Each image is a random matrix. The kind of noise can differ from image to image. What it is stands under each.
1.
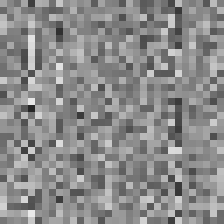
columns of uneven size
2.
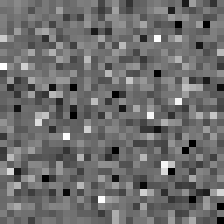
heavy tails
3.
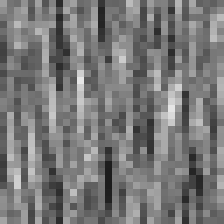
streaked along the columns
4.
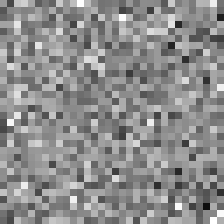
independent entries
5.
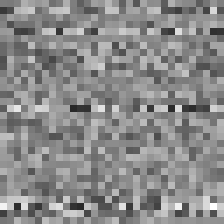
rows of uneven size
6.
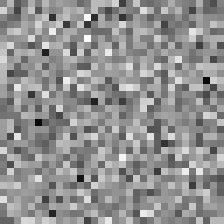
independent entries
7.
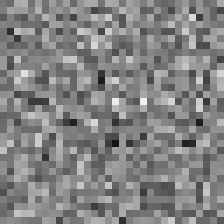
low rank plus noise
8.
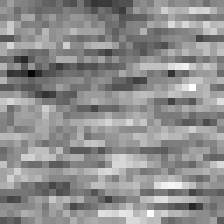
streaked along the rows
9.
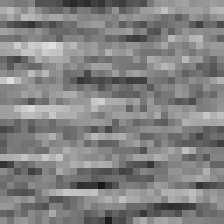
streaked along the rows
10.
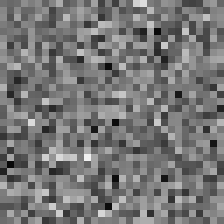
independent entries
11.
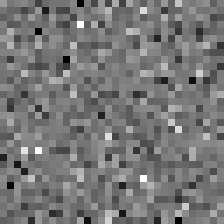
heavy tails
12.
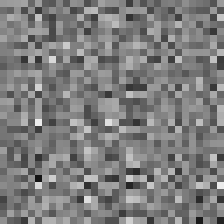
low rank plus noise
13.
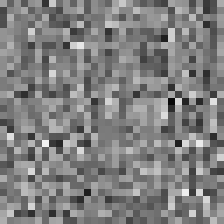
low rank plus noise
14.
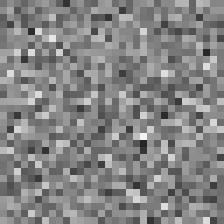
independent entries
